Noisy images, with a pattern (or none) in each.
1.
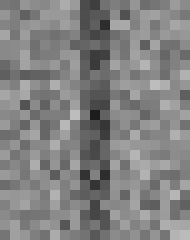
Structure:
one band of columns
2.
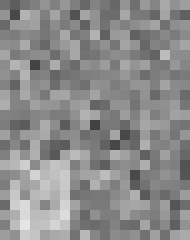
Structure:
one block
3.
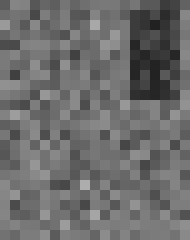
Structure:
one block
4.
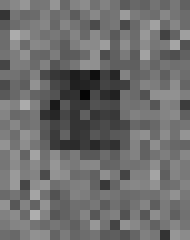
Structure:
one block
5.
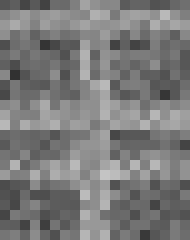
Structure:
bands of rows crossing bands of columns
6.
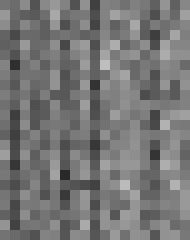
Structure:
bands of columns
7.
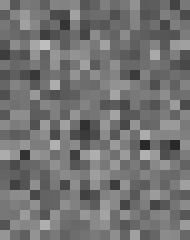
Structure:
only noise
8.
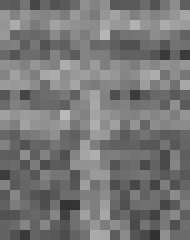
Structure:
bands of rows crossing bands of columns
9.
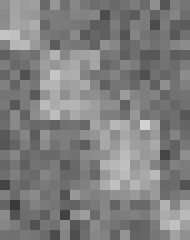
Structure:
blocks along the diagonal
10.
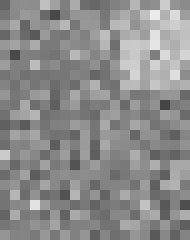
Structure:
one block
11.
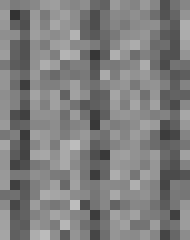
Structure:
bands of columns
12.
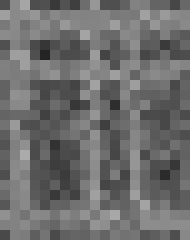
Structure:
bands of rows crossing bands of columns
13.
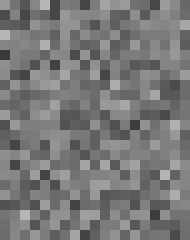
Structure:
only noise
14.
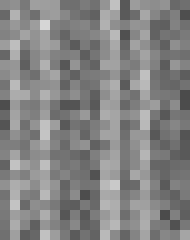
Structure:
bands of columns
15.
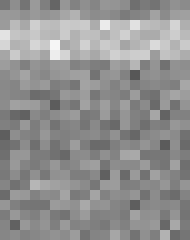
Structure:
one band of rows
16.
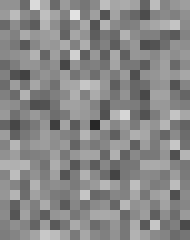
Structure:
only noise
